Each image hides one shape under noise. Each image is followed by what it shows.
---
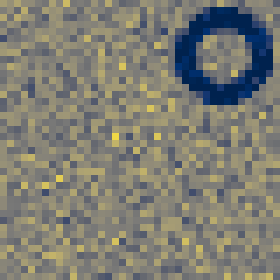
ring
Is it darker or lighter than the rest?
darker
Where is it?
top right
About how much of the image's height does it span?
a third
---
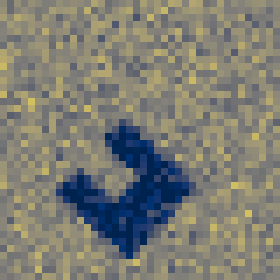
square with a notch
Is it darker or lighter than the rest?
darker
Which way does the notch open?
up and left
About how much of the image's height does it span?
half
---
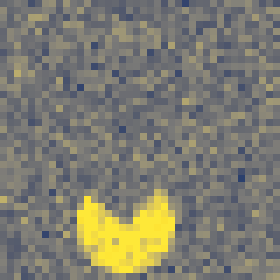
disc with a wedge cut out
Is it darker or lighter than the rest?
lighter
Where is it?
bottom middle
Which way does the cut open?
up
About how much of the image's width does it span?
a third
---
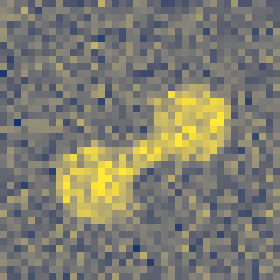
dumbbell
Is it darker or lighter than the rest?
lighter
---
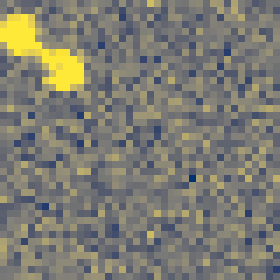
dumbbell
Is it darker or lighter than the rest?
lighter
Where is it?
top left
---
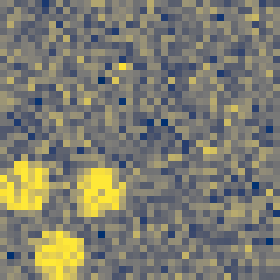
three dots
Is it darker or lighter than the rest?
lighter
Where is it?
bottom left
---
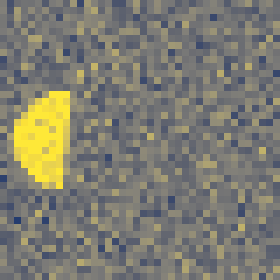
half disc
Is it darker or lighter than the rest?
lighter
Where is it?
middle left
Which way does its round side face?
left
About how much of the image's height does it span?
a third
